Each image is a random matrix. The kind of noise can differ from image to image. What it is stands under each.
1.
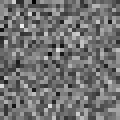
independent entries
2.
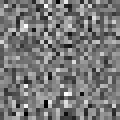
low rank plus noise
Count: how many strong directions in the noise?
one
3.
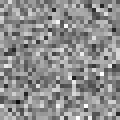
independent entries
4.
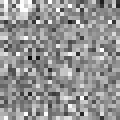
low rank plus noise
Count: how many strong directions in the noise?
three or four
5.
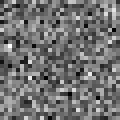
independent entries
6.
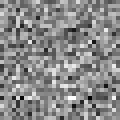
low rank plus noise
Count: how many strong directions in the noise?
one
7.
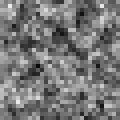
blotchy
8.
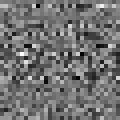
rows of uneven size
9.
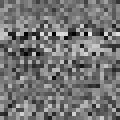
rows of uneven size
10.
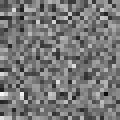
low rank plus noise
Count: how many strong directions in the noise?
one
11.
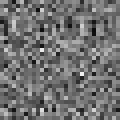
low rank plus noise
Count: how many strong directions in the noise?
one
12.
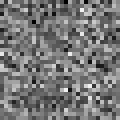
low rank plus noise
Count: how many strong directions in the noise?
five to eight
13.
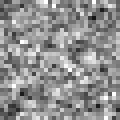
blotchy
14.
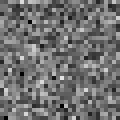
independent entries
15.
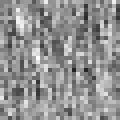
streaked along the columns
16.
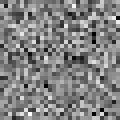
low rank plus noise
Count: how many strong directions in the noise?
one
